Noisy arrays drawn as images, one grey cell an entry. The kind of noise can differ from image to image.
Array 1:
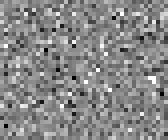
heavy tails
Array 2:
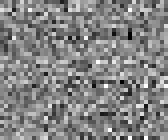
low rank plus noise
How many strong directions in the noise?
three or four
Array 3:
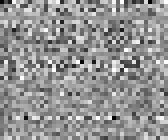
rows of uneven size
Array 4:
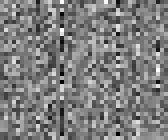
columns of uneven size
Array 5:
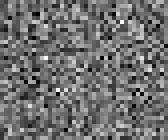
low rank plus noise
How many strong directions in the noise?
three or four
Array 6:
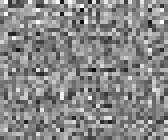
low rank plus noise
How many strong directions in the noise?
three or four
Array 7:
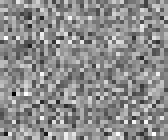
low rank plus noise
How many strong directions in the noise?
five to eight
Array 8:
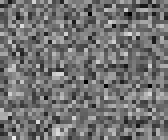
low rank plus noise
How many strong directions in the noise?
three or four
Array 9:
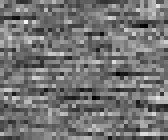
streaked along the rows
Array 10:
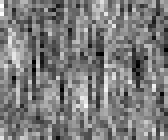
streaked along the columns
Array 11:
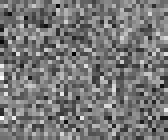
low rank plus noise
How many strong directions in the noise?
two
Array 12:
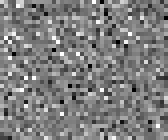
heavy tails
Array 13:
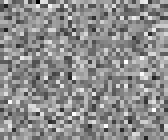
low rank plus noise
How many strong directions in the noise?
one
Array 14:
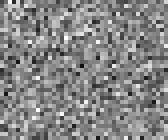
independent entries
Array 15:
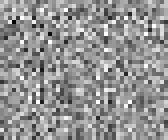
low rank plus noise
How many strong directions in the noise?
five to eight
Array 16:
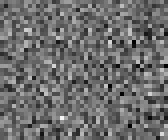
low rank plus noise
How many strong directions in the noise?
two
